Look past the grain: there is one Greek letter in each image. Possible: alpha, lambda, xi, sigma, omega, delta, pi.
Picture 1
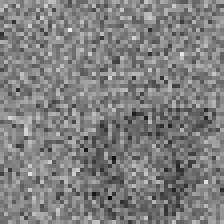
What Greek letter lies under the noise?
sigma
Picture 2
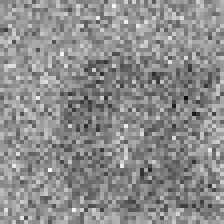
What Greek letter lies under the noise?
alpha
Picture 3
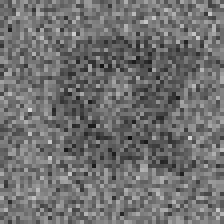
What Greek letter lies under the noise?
alpha
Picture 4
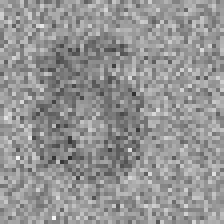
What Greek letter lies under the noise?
delta
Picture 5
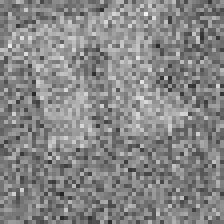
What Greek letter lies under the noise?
pi
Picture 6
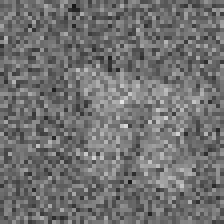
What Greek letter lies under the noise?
pi
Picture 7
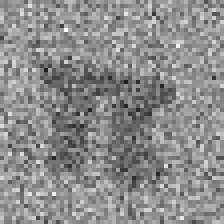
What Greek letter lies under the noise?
pi
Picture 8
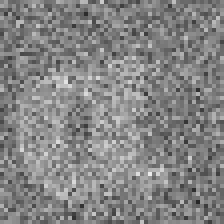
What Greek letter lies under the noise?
alpha
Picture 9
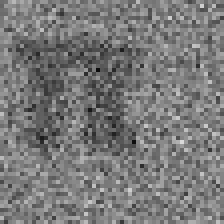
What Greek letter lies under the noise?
pi
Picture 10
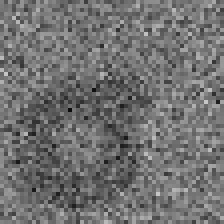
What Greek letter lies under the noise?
sigma
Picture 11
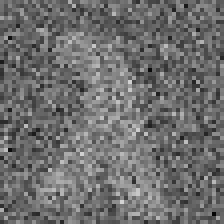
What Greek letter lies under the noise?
lambda
